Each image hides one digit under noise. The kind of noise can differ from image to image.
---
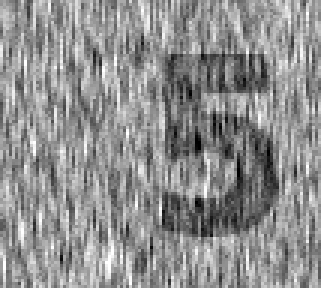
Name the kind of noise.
streaked along the columns
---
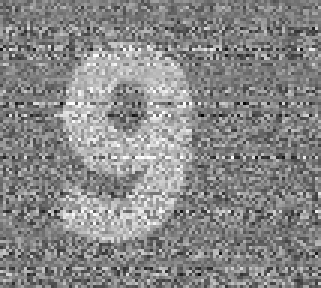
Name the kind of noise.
rows of uneven size
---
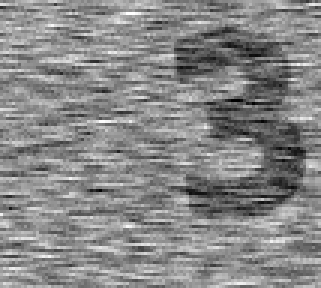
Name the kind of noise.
streaked along the rows
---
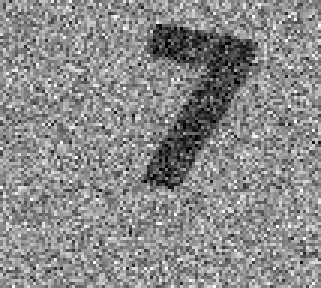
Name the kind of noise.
independent entries
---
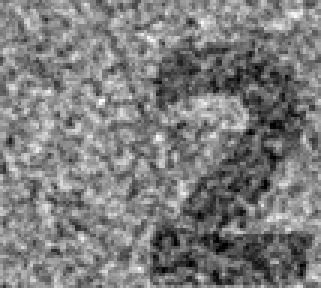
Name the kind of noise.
blotchy
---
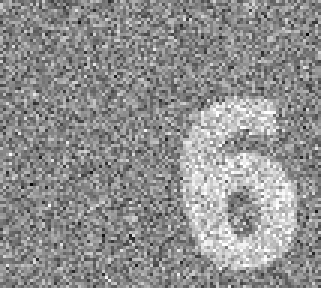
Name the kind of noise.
independent entries
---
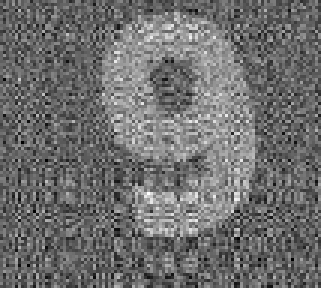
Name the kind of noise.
low rank plus noise
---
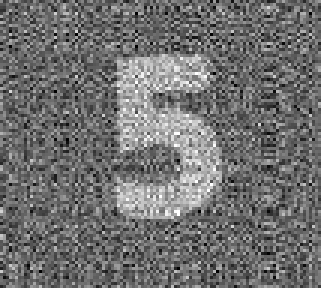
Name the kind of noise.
low rank plus noise
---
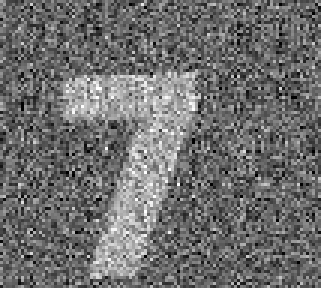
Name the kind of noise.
low rank plus noise
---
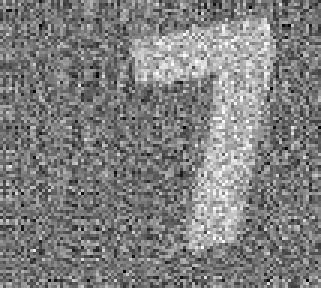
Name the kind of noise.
low rank plus noise
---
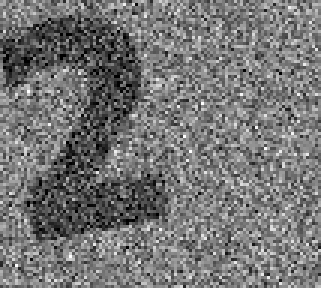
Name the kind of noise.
independent entries
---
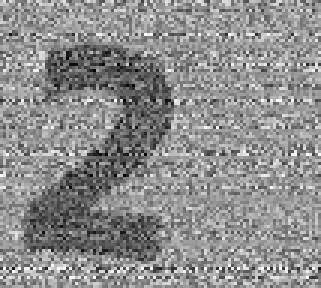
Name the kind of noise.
rows of uneven size
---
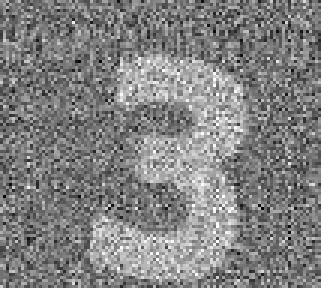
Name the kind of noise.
low rank plus noise
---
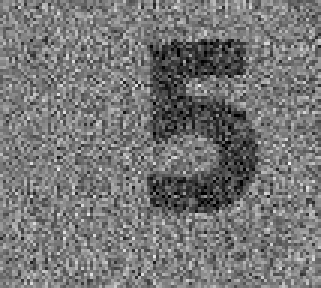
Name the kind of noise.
low rank plus noise
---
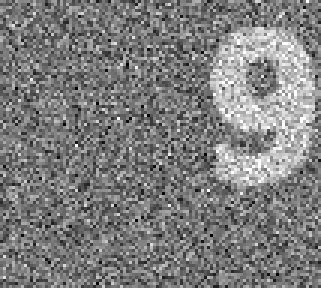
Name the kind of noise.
independent entries
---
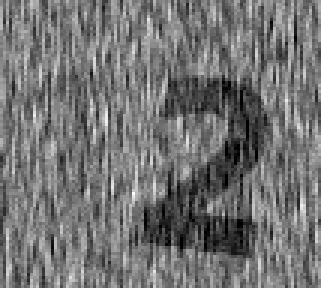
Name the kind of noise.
streaked along the columns
